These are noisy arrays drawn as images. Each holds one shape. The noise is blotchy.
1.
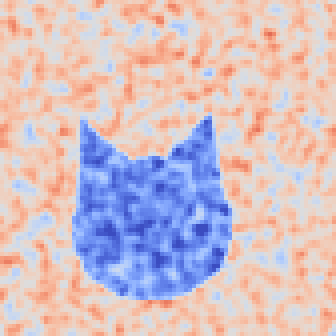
blue cat's head
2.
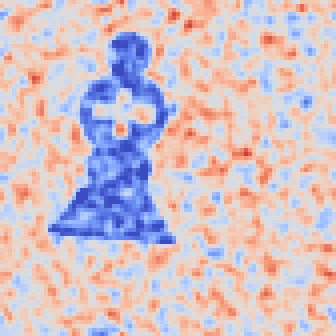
blue chess bishop
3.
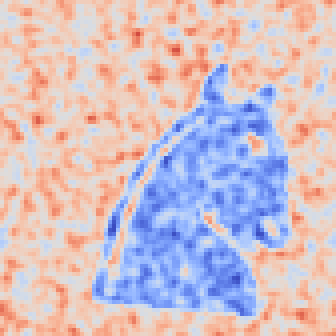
blue chess knight
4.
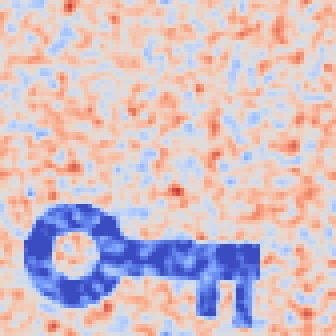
blue key
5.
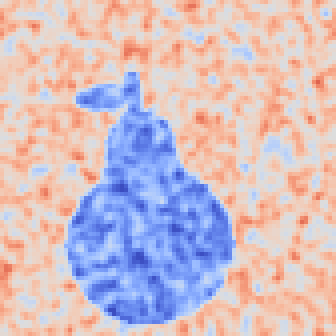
blue pear
